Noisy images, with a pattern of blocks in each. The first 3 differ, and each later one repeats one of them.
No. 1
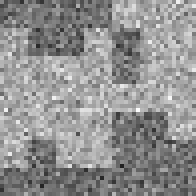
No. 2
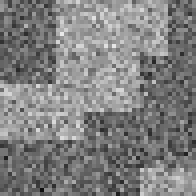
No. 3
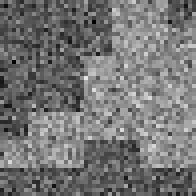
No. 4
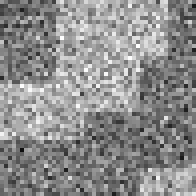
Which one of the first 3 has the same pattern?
2
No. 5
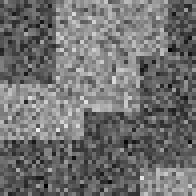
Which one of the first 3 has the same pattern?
2
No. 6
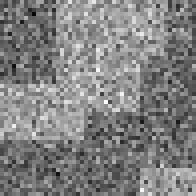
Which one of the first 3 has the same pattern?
2
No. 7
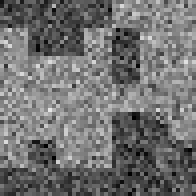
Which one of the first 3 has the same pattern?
1
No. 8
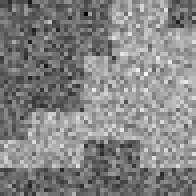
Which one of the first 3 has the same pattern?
3
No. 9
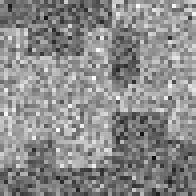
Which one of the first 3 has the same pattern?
1
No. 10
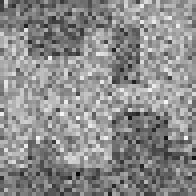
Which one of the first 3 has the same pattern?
1
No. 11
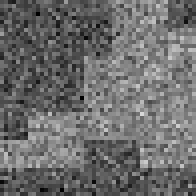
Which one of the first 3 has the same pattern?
3
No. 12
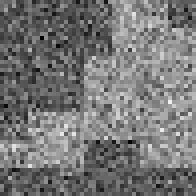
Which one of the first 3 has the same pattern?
3
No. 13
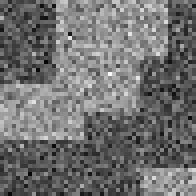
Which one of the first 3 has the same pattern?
2
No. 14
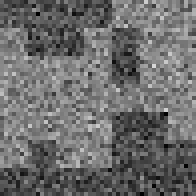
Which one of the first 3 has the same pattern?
1
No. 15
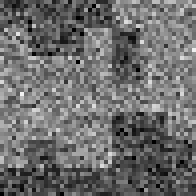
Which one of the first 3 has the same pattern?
1
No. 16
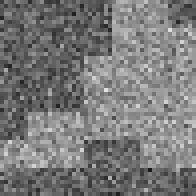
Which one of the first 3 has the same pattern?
3
